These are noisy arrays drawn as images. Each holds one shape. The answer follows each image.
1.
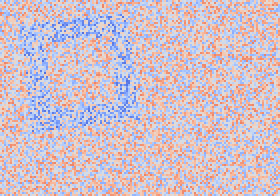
square frame
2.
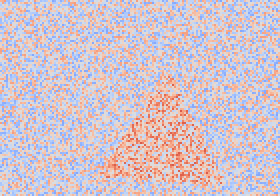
triangle
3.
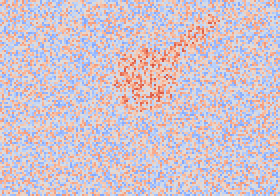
lollipop
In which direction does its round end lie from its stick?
down and left
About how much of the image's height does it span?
half
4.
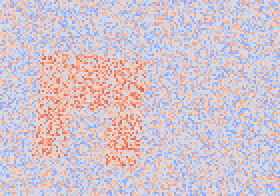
square with a notch
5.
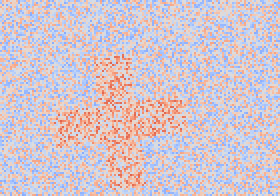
cross
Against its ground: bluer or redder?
redder
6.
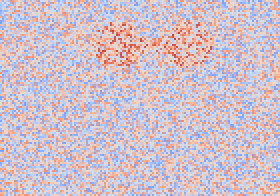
dumbbell
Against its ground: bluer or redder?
redder
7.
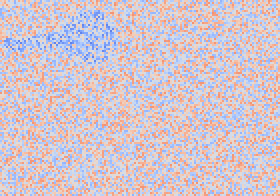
lollipop
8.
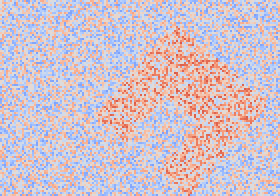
square with a notch
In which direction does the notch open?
down and left
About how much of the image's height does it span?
nearly all
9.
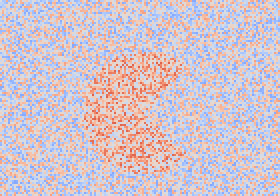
disc with a wedge cut out
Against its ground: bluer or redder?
redder
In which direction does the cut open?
right
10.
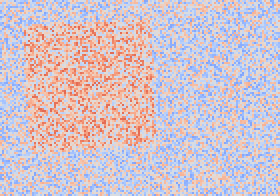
square
